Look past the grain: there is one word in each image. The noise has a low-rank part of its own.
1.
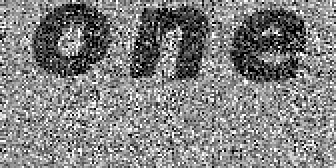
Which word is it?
one
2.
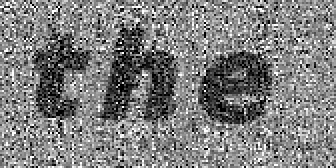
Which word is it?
the
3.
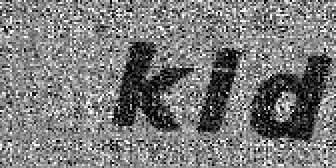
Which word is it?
kid
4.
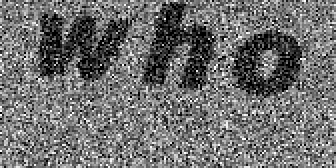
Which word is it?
who
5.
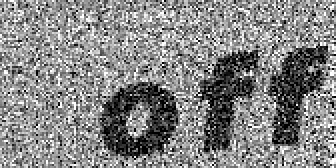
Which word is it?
off
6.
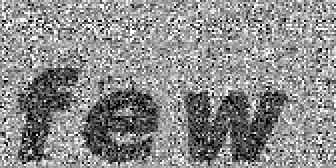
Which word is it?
few
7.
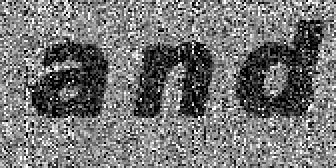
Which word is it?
and
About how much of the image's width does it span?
nearly all
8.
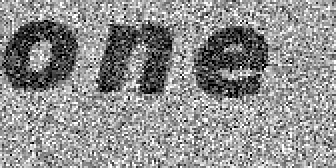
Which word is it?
one
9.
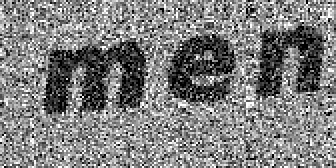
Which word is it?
men
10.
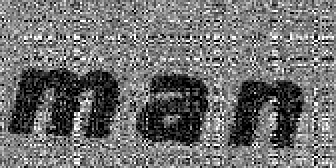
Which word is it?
man
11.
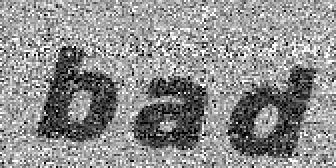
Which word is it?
bad
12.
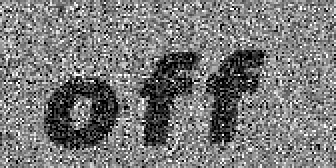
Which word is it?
off
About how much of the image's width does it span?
two thirds
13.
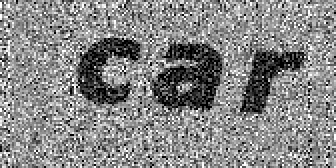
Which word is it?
car
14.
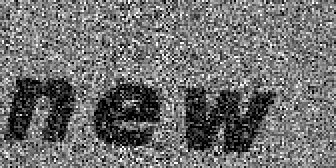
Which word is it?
new
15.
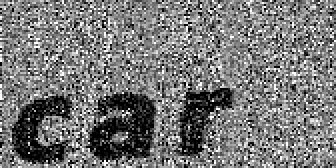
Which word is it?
car
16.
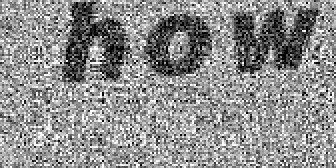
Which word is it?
how
